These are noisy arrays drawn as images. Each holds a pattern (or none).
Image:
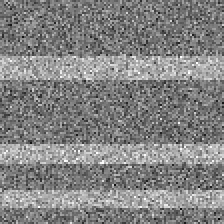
bands of rows
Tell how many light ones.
3
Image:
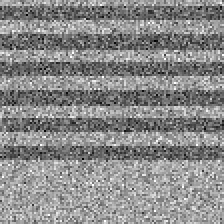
bands of rows
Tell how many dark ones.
6
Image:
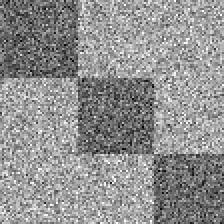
blocks along the diagonal
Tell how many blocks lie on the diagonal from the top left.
3
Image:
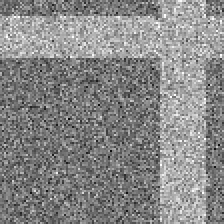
bands of rows crossing bands of columns
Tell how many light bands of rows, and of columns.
1 and 1
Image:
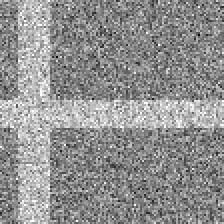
bands of rows crossing bands of columns
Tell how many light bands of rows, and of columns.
1 and 1
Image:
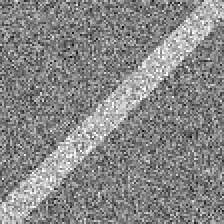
a diagonal band
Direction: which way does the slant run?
bottom left to top right
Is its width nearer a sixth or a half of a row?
a sixth
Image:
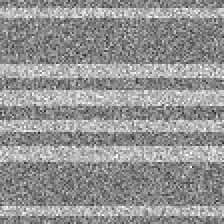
bands of rows
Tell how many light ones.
6
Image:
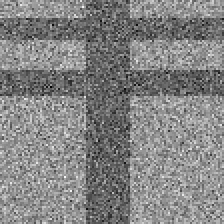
bands of rows crossing bands of columns
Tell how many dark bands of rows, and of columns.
2 and 1
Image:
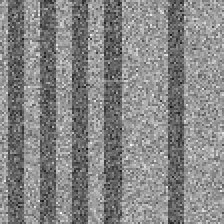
bands of columns
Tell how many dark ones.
5
